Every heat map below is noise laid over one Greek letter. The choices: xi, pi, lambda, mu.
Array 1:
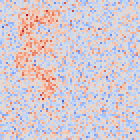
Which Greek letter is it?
xi
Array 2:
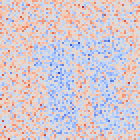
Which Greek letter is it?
pi
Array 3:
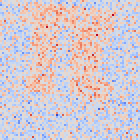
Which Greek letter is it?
pi
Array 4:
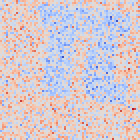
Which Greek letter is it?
pi
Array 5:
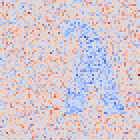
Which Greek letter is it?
lambda
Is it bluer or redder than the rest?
bluer
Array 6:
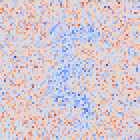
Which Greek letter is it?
xi
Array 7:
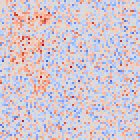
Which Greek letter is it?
xi
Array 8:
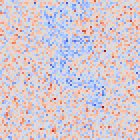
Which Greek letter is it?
xi
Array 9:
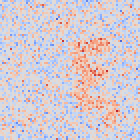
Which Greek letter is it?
xi
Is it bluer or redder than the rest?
redder
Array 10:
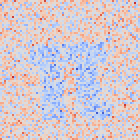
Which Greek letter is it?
pi
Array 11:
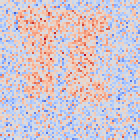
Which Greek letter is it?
pi
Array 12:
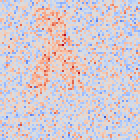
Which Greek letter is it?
lambda
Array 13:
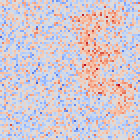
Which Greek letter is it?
xi
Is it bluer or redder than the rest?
redder
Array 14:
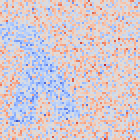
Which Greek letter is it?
lambda
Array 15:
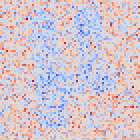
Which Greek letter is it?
mu
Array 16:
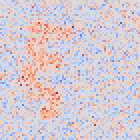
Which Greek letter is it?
xi
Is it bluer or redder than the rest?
redder
